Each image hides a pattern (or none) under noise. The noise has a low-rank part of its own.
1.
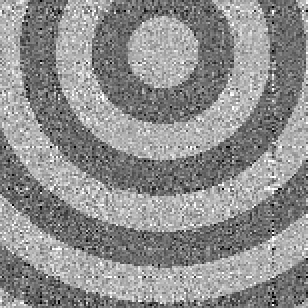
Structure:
rings round one point
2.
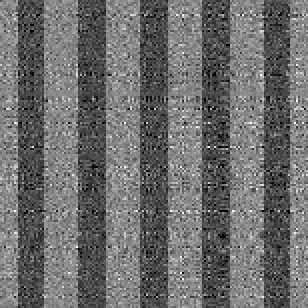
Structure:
vertical stripes
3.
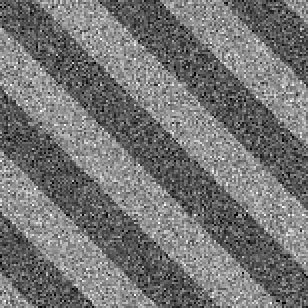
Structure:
diagonal stripes
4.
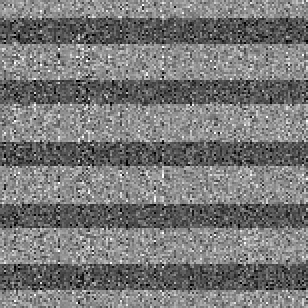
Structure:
horizontal stripes
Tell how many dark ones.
5
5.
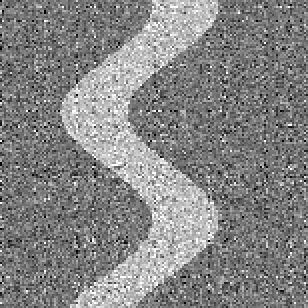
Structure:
a wavy band
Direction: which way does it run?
top to bottom
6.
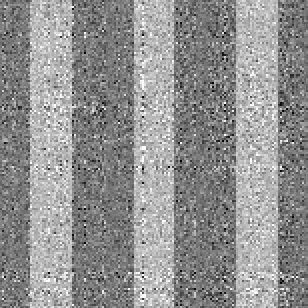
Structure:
vertical stripes
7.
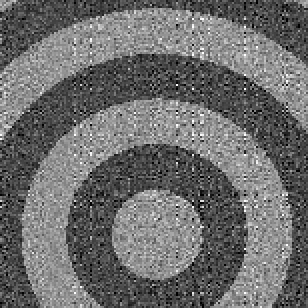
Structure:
rings round one point
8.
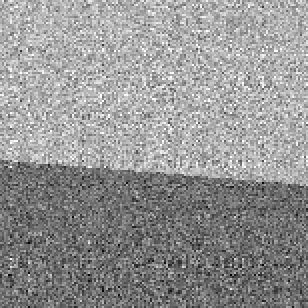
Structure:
a sharp edge
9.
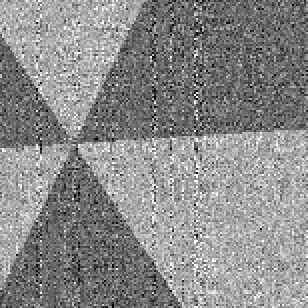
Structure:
spokes from one point
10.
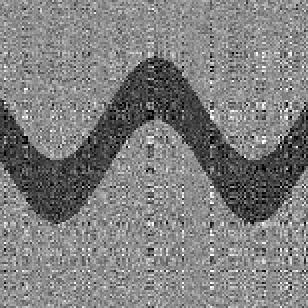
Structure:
a wavy band
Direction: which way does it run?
left to right
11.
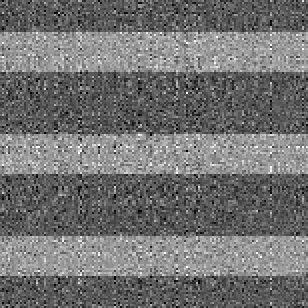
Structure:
horizontal stripes
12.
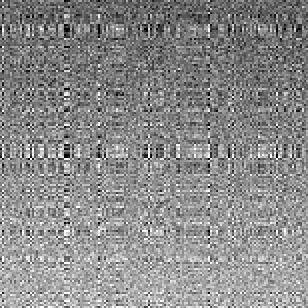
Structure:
a smooth slope
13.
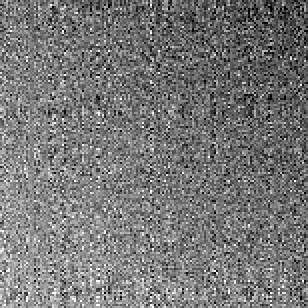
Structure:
a smooth slope
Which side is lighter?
bottom left
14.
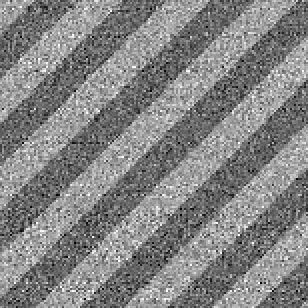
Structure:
diagonal stripes
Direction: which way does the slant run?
bottom left to top right
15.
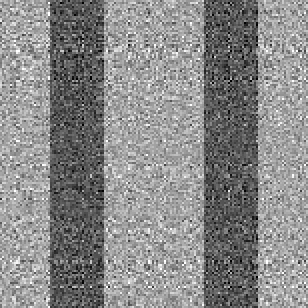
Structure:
vertical stripes
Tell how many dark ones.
2
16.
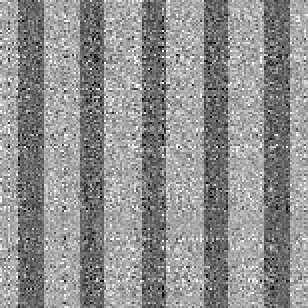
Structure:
vertical stripes
